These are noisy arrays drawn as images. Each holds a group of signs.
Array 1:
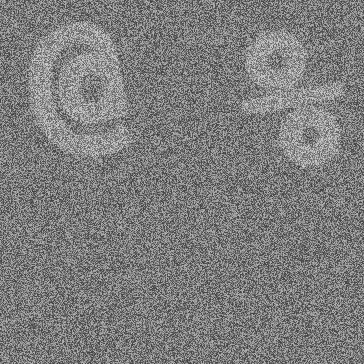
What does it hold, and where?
top left: at sign; top right: percent sign
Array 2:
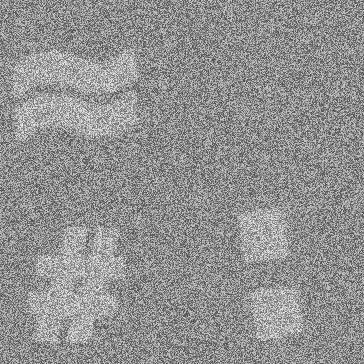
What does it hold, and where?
top left: approximately sign; bottom left: hash sign; bottom right: colon
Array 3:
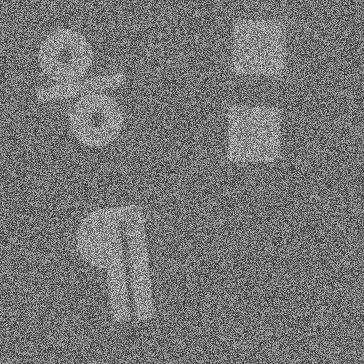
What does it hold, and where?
top left: percent sign; top right: colon; bottom left: pilcrow
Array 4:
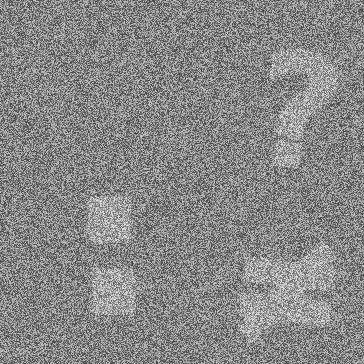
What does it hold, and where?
top right: question mark; bottom left: colon; bottom right: not-equal sign
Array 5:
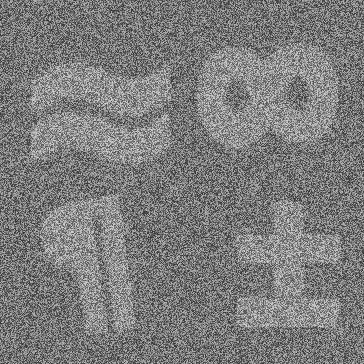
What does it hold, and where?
top left: approximately sign; top right: infinity sign; bottom left: pilcrow; bottom right: plus-minus sign
